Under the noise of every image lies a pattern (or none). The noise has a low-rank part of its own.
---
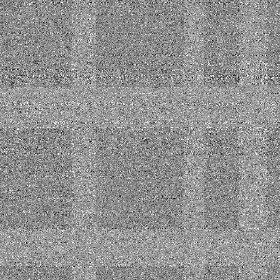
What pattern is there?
bands of rows crossing bands of columns
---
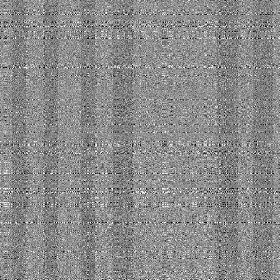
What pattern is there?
bands of columns
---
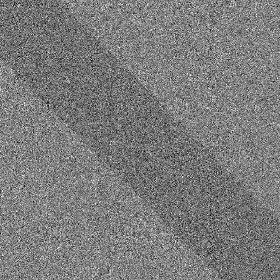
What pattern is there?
a diagonal band
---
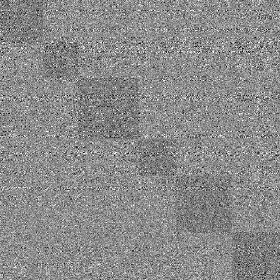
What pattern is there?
blocks along the diagonal
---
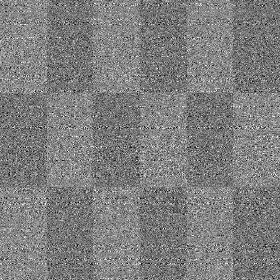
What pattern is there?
a checkerboard
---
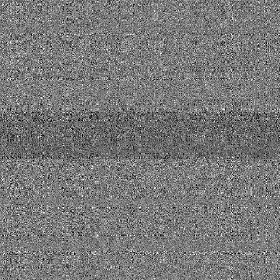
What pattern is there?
one band of rows
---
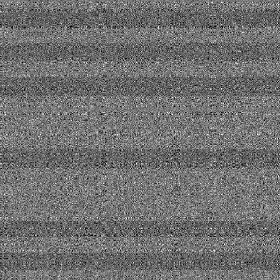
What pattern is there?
bands of rows
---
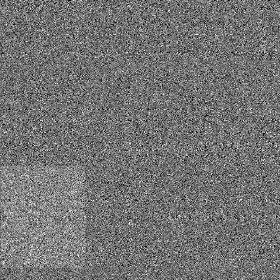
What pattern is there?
one block
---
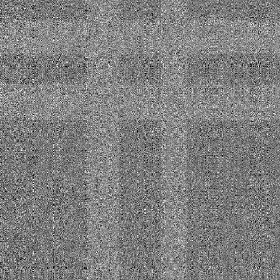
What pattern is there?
bands of rows crossing bands of columns
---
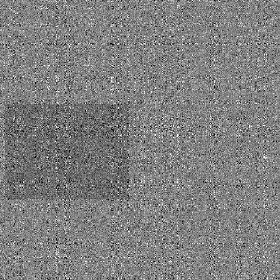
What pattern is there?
one block
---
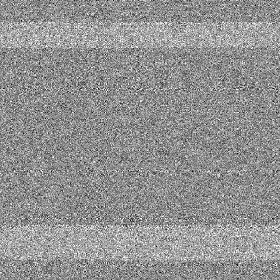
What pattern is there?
bands of rows
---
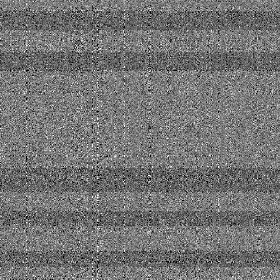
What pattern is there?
bands of rows
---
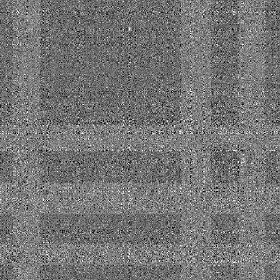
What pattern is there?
bands of rows crossing bands of columns
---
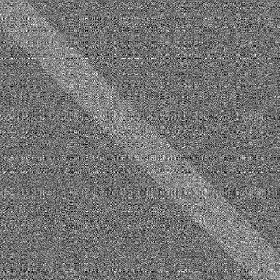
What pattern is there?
a diagonal band
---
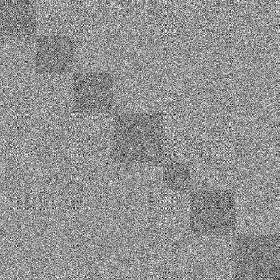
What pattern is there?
blocks along the diagonal
